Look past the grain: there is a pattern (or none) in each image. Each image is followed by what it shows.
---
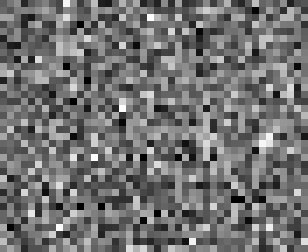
only noise
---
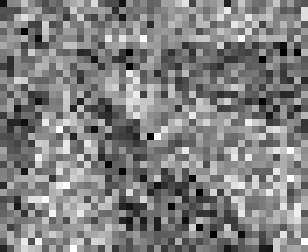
spokes from one point
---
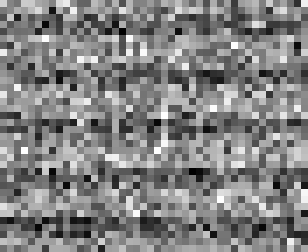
horizontal stripes
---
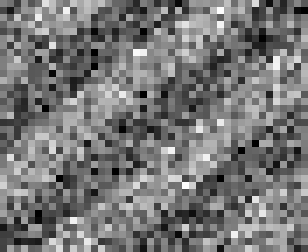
diagonal stripes
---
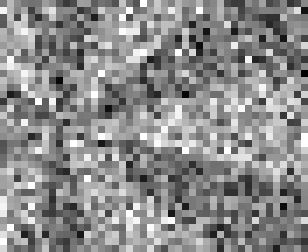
spokes from one point
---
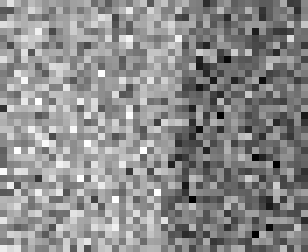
a sharp edge
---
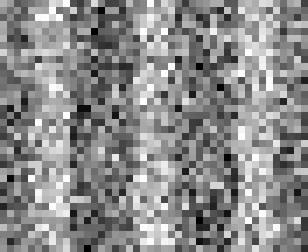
vertical stripes
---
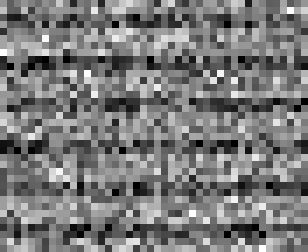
horizontal stripes
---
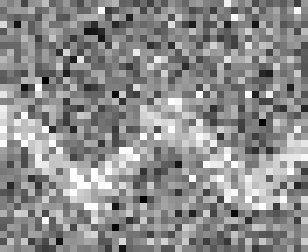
a wavy band
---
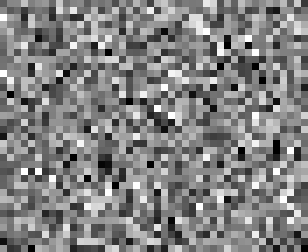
only noise
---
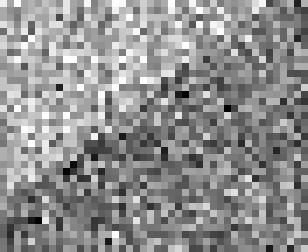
a sharp edge
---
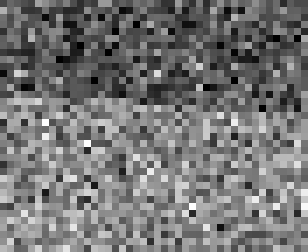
a sharp edge
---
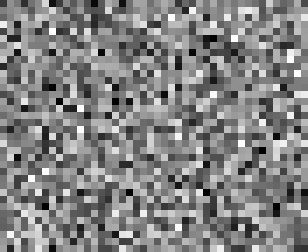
only noise
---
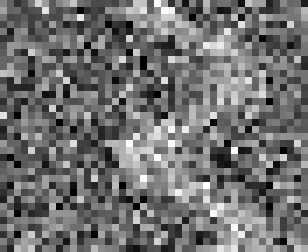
a wavy band
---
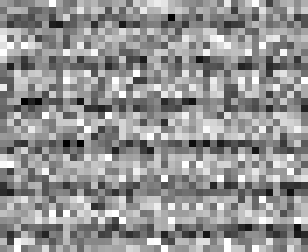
horizontal stripes
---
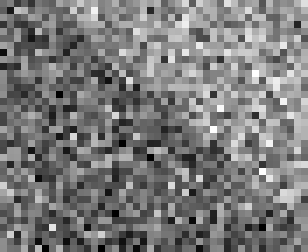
a sharp edge
